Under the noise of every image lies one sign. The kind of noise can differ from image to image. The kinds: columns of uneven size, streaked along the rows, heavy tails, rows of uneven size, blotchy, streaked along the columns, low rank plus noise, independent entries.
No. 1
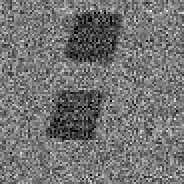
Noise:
low rank plus noise
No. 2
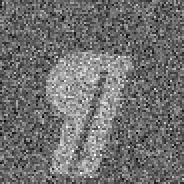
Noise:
independent entries
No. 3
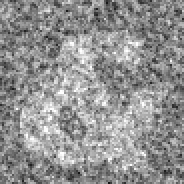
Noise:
blotchy
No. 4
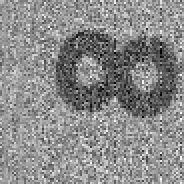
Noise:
columns of uneven size
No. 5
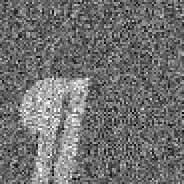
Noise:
low rank plus noise
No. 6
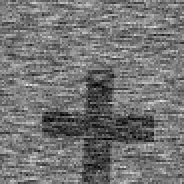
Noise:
streaked along the rows
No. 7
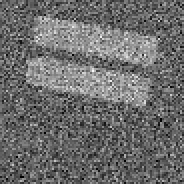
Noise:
low rank plus noise
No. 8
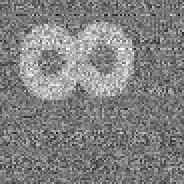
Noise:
rows of uneven size
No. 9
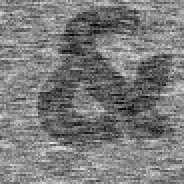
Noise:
streaked along the rows
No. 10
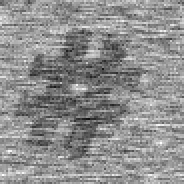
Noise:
streaked along the rows
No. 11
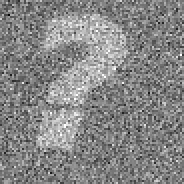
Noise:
independent entries
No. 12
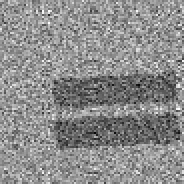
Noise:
low rank plus noise
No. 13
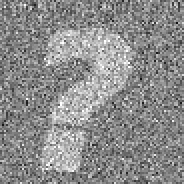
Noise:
low rank plus noise
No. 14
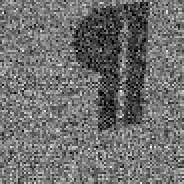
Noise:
low rank plus noise
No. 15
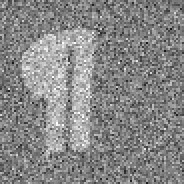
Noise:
independent entries
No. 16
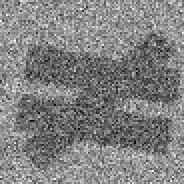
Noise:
independent entries
